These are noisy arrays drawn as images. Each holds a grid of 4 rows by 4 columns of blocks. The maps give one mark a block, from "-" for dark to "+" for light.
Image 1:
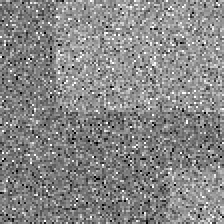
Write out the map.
- + + +
- + + +
- - - -
- - - +
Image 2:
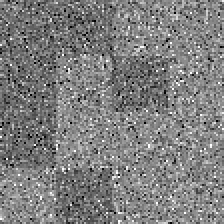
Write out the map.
- - + +
- + - +
- + + +
+ - + +
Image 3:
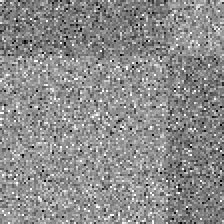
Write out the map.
- - - +
+ + + -
+ + + -
+ + + -
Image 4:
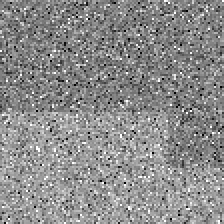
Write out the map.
- - - -
- - - -
+ + + -
+ + + +
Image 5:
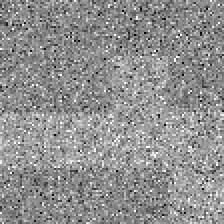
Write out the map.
- - - -
- - + -
+ + + +
- - - +
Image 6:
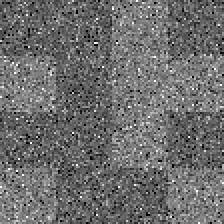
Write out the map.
- - + -
+ - + +
- - + -
+ - - +
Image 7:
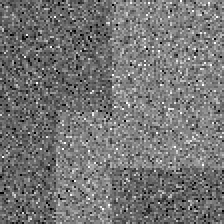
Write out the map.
- - + +
- - + +
- + + +
- + - -
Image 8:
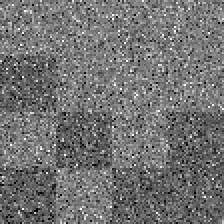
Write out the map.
+ + + +
- + + +
+ - + -
- + - -
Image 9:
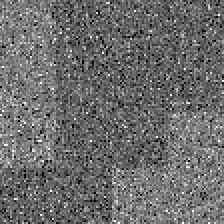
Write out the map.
+ - - -
+ - - -
+ - - +
- - + +
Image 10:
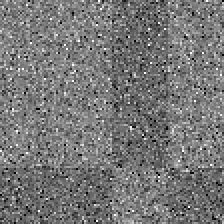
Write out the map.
+ + - +
+ + - +
+ + - +
- - + -
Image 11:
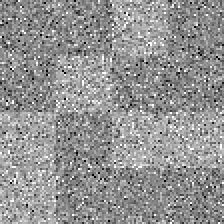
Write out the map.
- - + -
- + - -
+ - + +
+ - - -
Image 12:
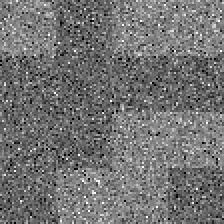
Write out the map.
+ - + +
- - - -
- - + +
- + + -
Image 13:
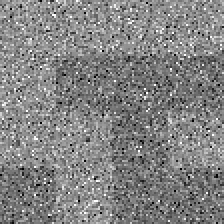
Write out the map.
+ + + +
+ - - -
+ + - +
- + - -
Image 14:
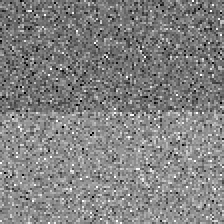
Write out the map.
- - - -
- - - -
+ + + +
+ + + +
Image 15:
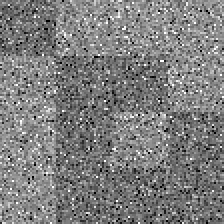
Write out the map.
- + + +
+ - - +
+ - + -
+ - - -
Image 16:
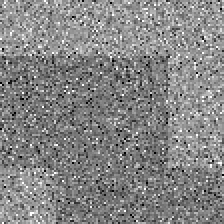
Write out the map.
+ + + +
- - - +
- - - +
+ - - -
